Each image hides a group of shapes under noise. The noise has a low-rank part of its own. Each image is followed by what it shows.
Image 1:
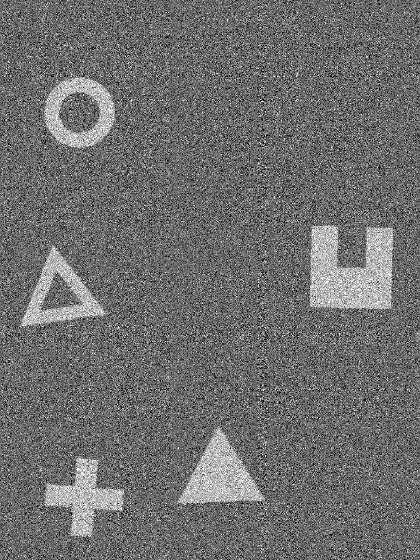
top left: ring; middle left: triangle frame; middle right: square with a notch; bottom left: cross; bottom middle: triangle
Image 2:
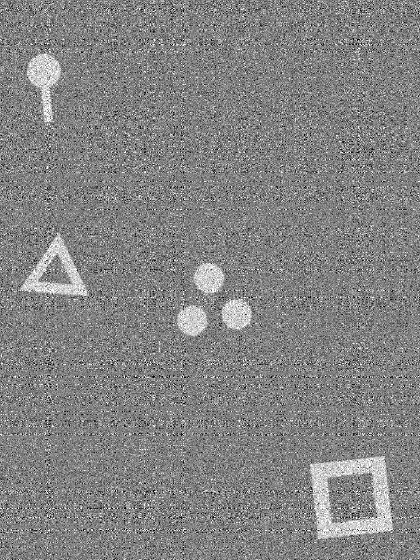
top left: lollipop; middle left: triangle frame; centre: three dots; bottom right: square frame
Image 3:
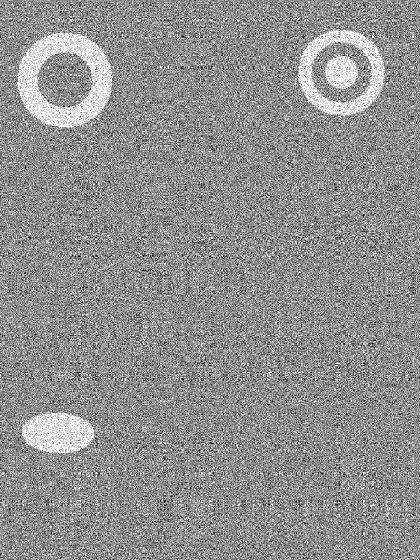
top left: ring; top right: bullseye; bottom left: ellipse
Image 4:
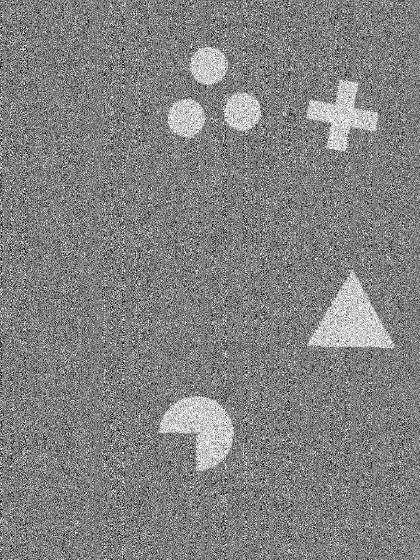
top middle: three dots; top right: cross; middle right: triangle; bottom middle: disc with a wedge cut out
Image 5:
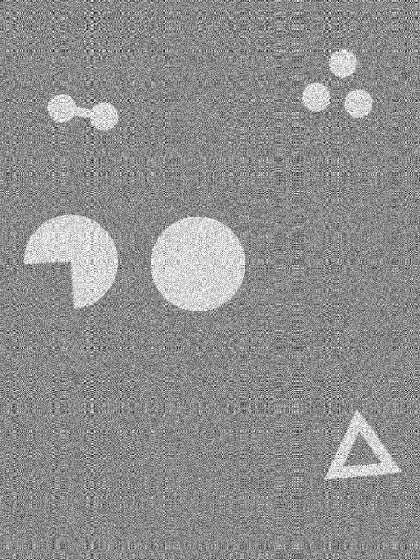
top left: dumbbell; top right: three dots; middle left: disc with a wedge cut out; centre: disc; bottom right: triangle frame
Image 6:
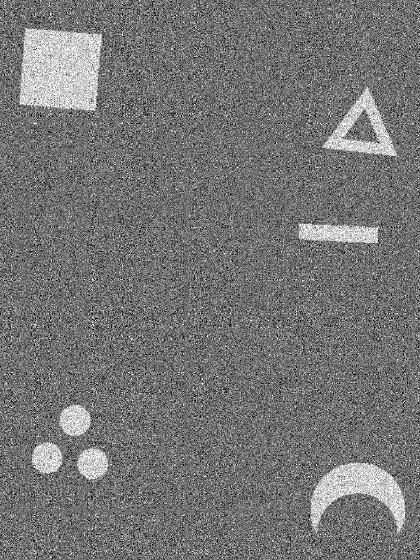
top left: square; top right: triangle frame; middle right: bar; bottom left: three dots; bottom right: crescent
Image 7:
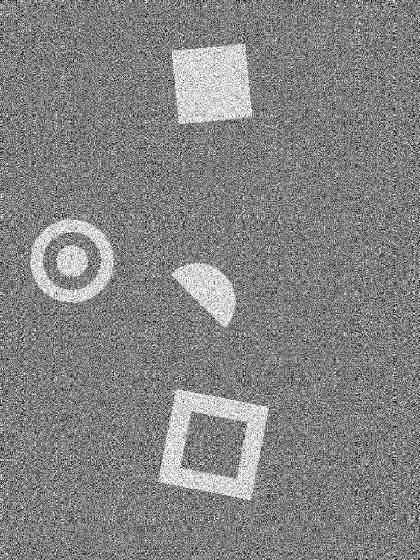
top middle: square; middle left: bullseye; centre: half disc; bottom middle: square frame
